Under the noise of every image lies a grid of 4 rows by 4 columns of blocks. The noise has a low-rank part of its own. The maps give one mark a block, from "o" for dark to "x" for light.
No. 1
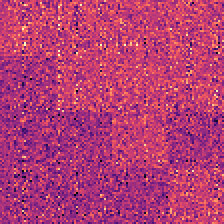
xxxx
oxxx
ooxo
ooox
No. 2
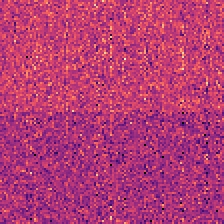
xxxx
xxxx
oooo
oooo
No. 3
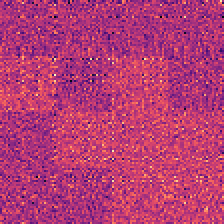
oooo
xoxo
oxxx
ooxx
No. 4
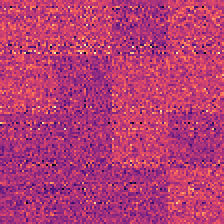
xxox
xoxx
ooxo
ooox
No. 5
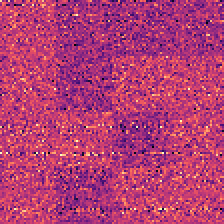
xooo
xoxx
xxox
xoxx
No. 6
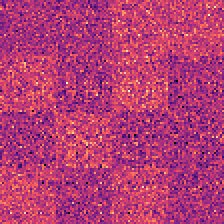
ooxx
xoxo
oxoo
xoxo
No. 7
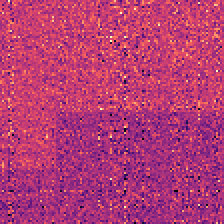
xxxx
xxxx
xooo
oooo
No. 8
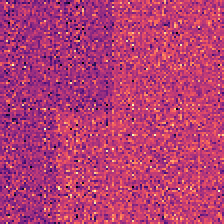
ooxx
ooxx
oxxx
oxxx
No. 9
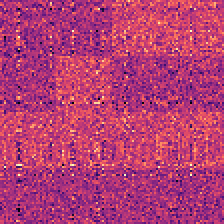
ooxx
oxoo
xxxx
oooo
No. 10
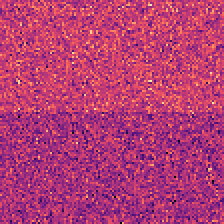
xxxx
xxxx
oooo
oooo
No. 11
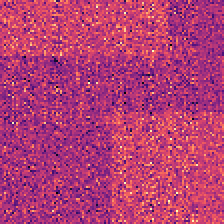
xxxo
oooo
ooxx
ooxx
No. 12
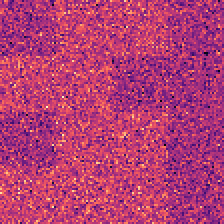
oxxo
xxoo
oxxo
xxxo
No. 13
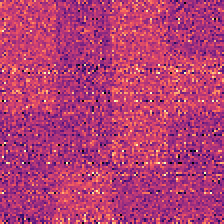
xoxo
xoxx
ooxo
oxoo
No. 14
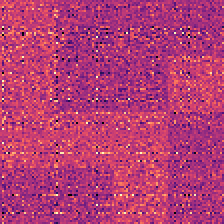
xooo
xoox
xxxo
ooxo
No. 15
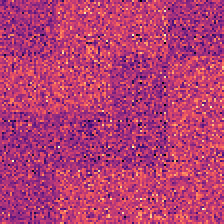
oxxo
xxox
ooox
oxxx
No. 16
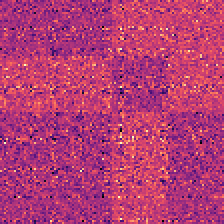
ooxx
xxox
ooxo
ooxo
